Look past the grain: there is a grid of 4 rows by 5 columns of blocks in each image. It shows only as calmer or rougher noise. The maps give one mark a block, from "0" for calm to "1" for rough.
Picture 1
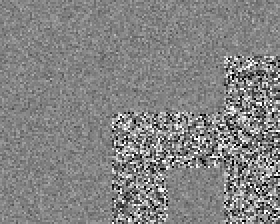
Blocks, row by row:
0 0 0 0 0
0 0 0 0 1
0 0 1 1 1
0 0 1 0 1
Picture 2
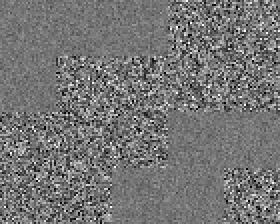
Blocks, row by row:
0 0 0 1 1
0 1 1 1 1
1 1 1 0 0
1 1 0 0 1
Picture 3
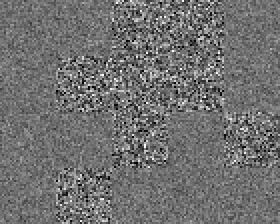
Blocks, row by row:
0 0 1 1 0
0 1 1 1 0
0 0 1 0 1
0 1 0 0 0
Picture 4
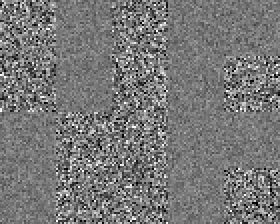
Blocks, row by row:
1 0 1 0 0
1 0 1 0 1
0 1 1 0 0
0 1 1 0 1
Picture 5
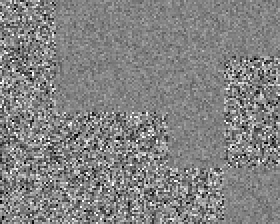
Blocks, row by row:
1 0 0 0 0
1 0 0 0 1
1 1 1 0 1
1 1 1 1 0
